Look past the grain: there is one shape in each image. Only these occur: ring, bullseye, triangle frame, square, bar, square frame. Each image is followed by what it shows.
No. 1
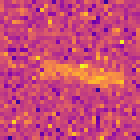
bar
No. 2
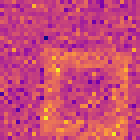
square frame
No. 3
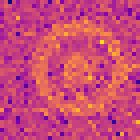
bullseye
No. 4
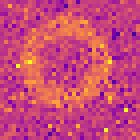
ring
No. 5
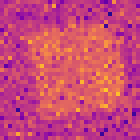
square
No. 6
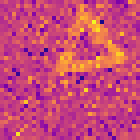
triangle frame
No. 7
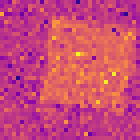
square
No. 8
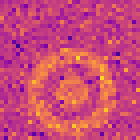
bullseye
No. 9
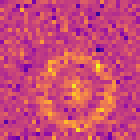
bullseye
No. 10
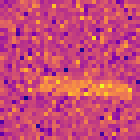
bar
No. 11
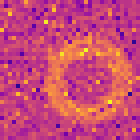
ring
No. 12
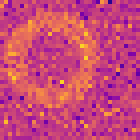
ring
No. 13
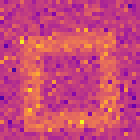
square frame
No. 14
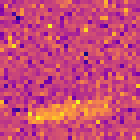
bar
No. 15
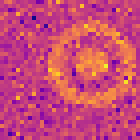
bullseye
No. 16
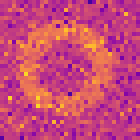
ring
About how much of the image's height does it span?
two thirds
